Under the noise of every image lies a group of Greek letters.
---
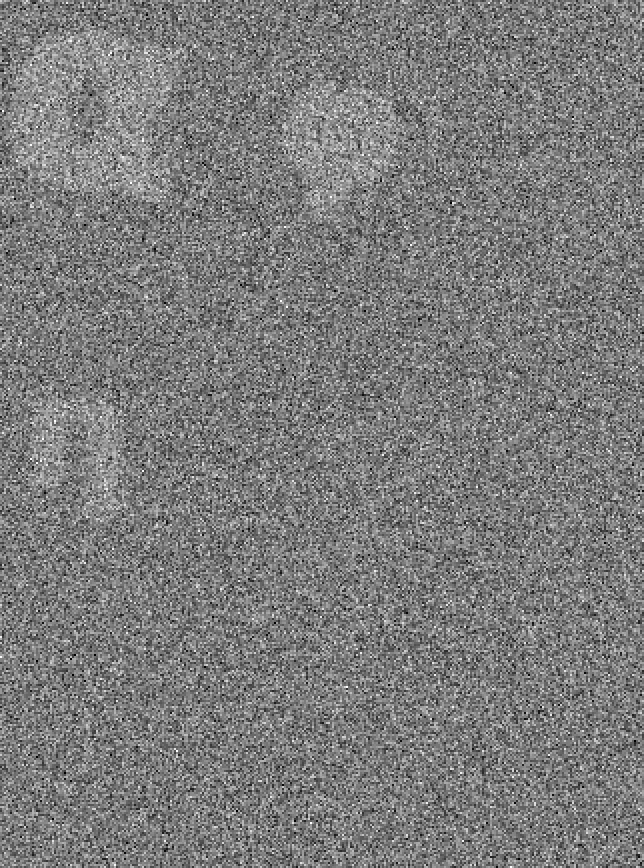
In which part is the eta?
middle left
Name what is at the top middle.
phi
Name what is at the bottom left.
nothing
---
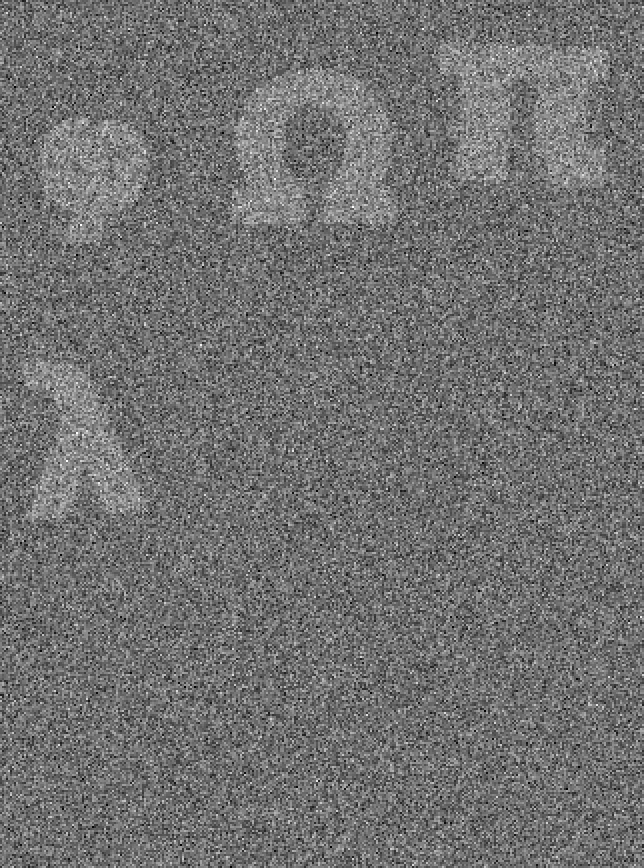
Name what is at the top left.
phi
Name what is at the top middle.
omega
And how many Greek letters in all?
4
